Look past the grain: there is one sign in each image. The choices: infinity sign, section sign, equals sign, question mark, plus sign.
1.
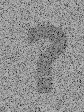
question mark
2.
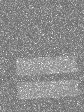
equals sign
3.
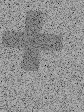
plus sign
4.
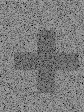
plus sign
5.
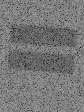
equals sign
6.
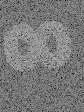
infinity sign
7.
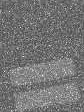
equals sign
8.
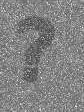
question mark
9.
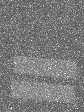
equals sign
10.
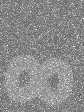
infinity sign
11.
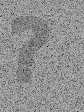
question mark
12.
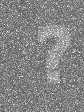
question mark
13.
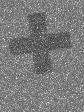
plus sign
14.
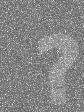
question mark
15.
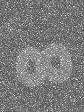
infinity sign
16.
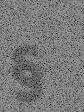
section sign
